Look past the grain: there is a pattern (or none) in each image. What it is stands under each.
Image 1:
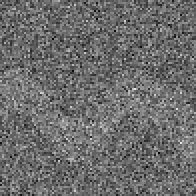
a wavy band
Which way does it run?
left to right
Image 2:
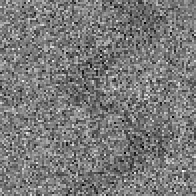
a wavy band
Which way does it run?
top to bottom
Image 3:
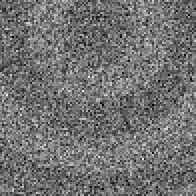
rings round one point
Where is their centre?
top middle
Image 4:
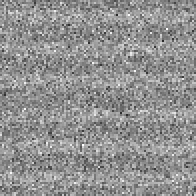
horizontal stripes
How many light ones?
6
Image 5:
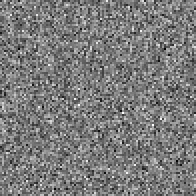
only noise
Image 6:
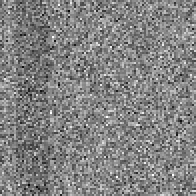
one vertical stripe
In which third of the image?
left
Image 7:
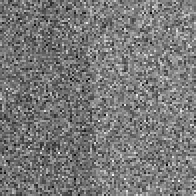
a sharp edge
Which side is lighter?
right
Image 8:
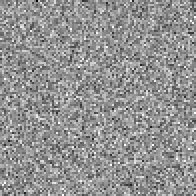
only noise
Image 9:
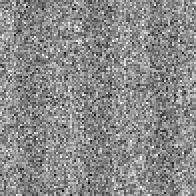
vertical stripes
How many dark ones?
3
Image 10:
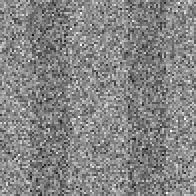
vertical stripes
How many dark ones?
2
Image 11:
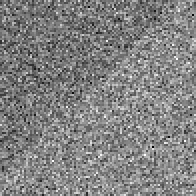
a sharp edge
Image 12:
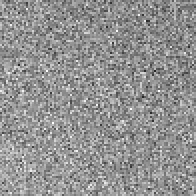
a smooth slope
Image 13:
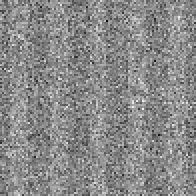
vertical stripes
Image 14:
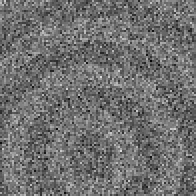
rings round one point
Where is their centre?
bottom middle
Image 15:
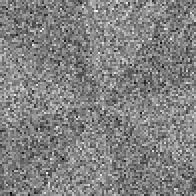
spokes from one point
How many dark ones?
4
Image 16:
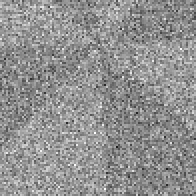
spokes from one point
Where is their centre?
top middle
